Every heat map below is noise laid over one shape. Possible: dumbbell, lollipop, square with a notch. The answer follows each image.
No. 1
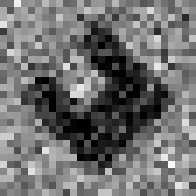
square with a notch
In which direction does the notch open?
up and left
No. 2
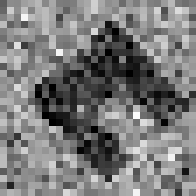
square with a notch
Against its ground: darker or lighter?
darker
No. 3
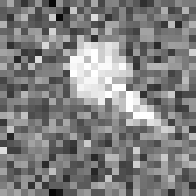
lollipop
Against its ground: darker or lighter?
lighter
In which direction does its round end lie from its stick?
up and left
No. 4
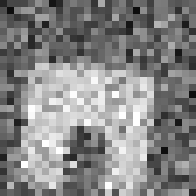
square with a notch
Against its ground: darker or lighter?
lighter
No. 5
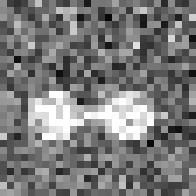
dumbbell
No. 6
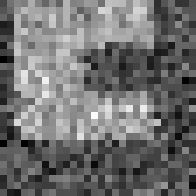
square with a notch
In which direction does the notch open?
right
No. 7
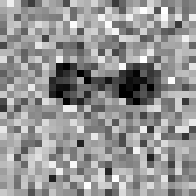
dumbbell
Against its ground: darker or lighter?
darker
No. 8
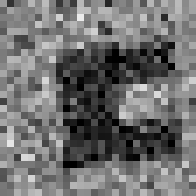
square with a notch
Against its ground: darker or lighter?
darker
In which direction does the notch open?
right
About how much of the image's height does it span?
two thirds
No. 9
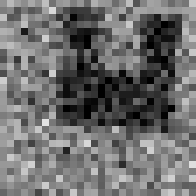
square with a notch
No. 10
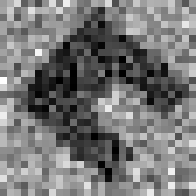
square with a notch
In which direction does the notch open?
down and right
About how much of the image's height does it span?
nearly all
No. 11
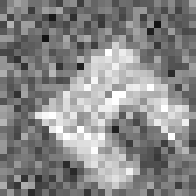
square with a notch
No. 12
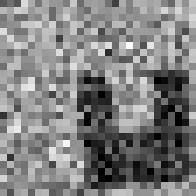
square with a notch
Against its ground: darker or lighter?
darker
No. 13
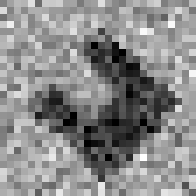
square with a notch
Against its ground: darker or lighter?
darker
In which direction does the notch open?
up and left
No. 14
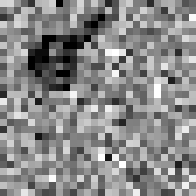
lollipop
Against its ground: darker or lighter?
darker
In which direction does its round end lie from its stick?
down and left
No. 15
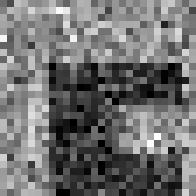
square with a notch
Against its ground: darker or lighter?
darker
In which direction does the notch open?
right
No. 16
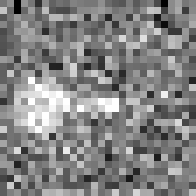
lollipop
